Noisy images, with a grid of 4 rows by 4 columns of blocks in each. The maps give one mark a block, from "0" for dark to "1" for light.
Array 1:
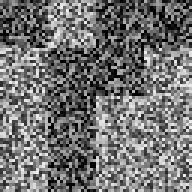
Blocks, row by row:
0 1 0 0
1 0 0 1
1 0 1 1
1 0 1 1
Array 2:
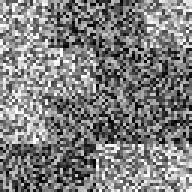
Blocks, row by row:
1 0 0 1
1 1 0 0
1 0 0 0
0 0 1 1
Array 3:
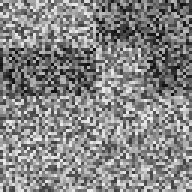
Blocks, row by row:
1 1 0 0
0 0 1 0
1 1 1 1
1 1 1 1
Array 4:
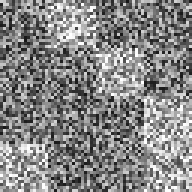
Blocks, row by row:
0 1 0 0
0 0 1 0
0 0 0 1
1 0 0 1
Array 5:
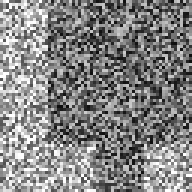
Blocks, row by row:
1 0 0 0
1 0 0 0
1 0 0 0
1 1 0 1
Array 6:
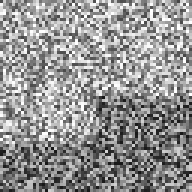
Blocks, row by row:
1 1 1 1
1 1 1 1
1 1 0 0
0 0 0 0
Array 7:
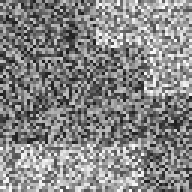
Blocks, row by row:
0 0 1 1
0 0 0 1
0 0 0 0
1 1 1 0
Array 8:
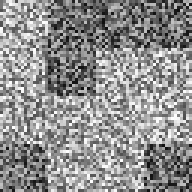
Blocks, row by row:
1 0 0 0
1 0 1 1
1 1 1 1
0 1 1 0
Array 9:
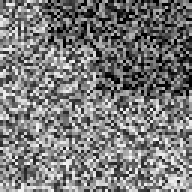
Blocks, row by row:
1 0 0 0
1 1 0 0
1 1 1 1
1 1 1 1
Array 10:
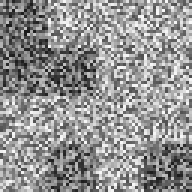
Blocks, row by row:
0 1 1 1
0 0 1 1
1 1 1 1
1 0 1 0
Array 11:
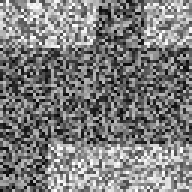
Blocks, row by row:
1 1 0 1
0 0 0 0
0 0 0 0
0 1 1 1
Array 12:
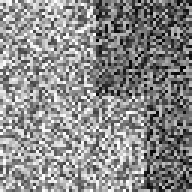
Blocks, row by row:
1 1 0 0
1 1 0 0
1 1 1 0
1 1 1 0
